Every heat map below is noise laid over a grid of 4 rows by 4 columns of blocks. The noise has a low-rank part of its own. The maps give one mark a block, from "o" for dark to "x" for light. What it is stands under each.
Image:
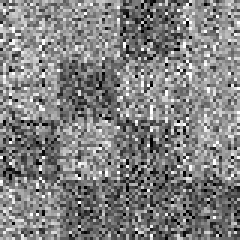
xxox
xoxx
oxox
xooo
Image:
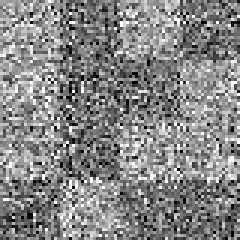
xoxo
xoox
xoxx
oxoo
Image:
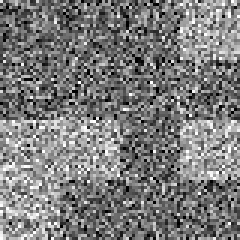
ooox
oooo
xxox
xooo
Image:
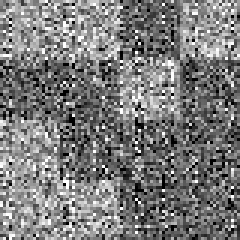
xxox
ooxo
xooo
xxoo
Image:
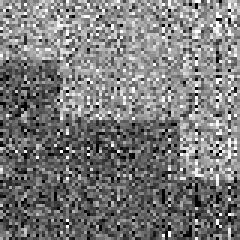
xxxx
oxxx
ooox
oooo
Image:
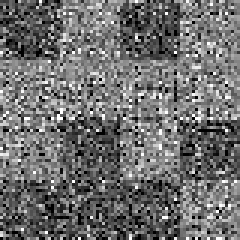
oxox
xxxx
xoxo
ooox
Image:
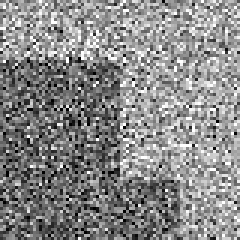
xxxx
ooxx
ooxx
ooox
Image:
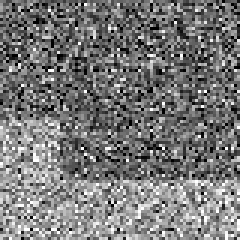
oooo
oooo
xooo
xxxx
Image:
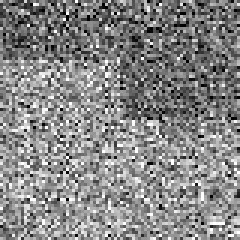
oooo
xxoo
xxxx
xxxx
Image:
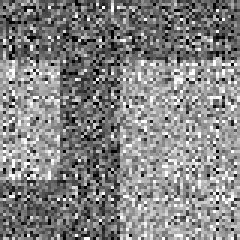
oooo
xoxx
xoxx
ooxx
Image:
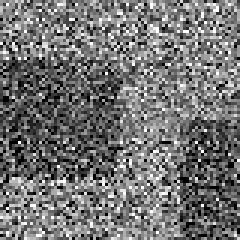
xxxx
ooxx
ooxo
xxxo
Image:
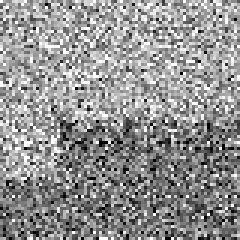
xxxx
xxxx
xooo
oooo
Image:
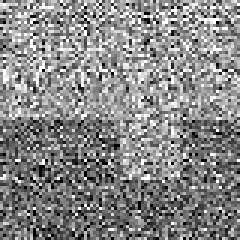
xxxx
xxxx
ooxo
oooo
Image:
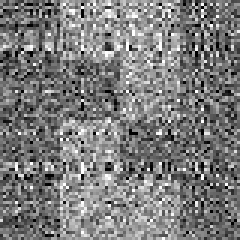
oxxo
ooxo
oxoo
oxxo
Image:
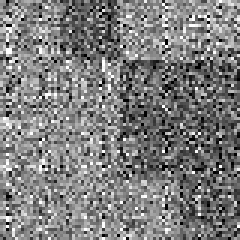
xoxx
xxoo
xxoo
xxxo
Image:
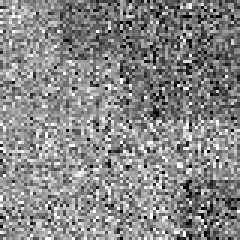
xooo
xxoo
xxxx
xxxo
